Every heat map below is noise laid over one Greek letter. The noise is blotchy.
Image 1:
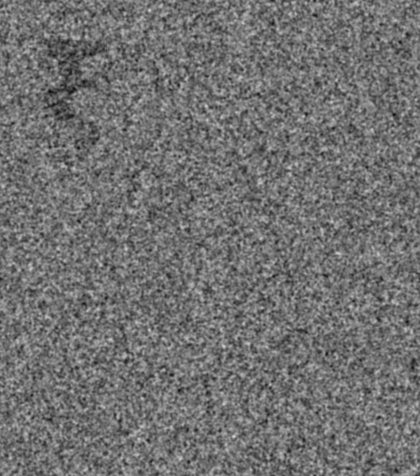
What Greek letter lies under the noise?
xi
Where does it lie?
top left
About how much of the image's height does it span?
a quarter
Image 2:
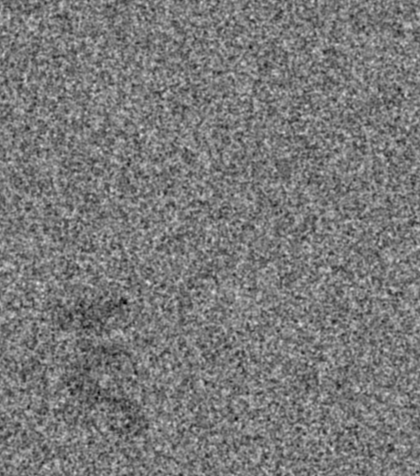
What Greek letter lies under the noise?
xi
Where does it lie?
bottom left
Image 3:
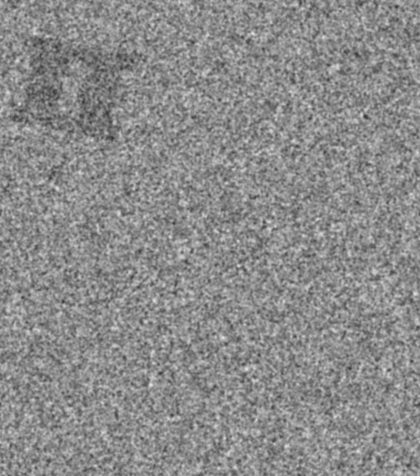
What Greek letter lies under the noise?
pi
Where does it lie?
top left
